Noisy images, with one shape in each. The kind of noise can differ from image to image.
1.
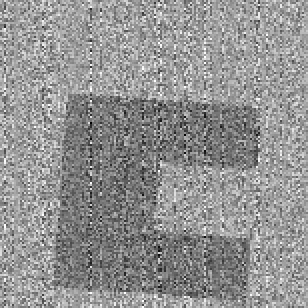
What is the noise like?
columns of uneven size
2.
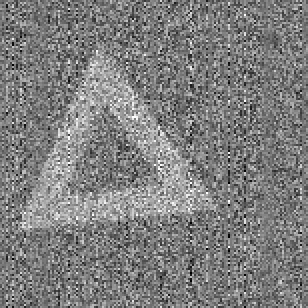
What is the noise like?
columns of uneven size
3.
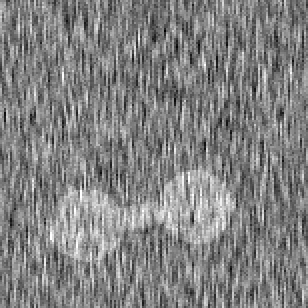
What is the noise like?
streaked along the columns
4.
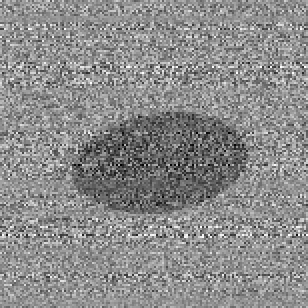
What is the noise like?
rows of uneven size
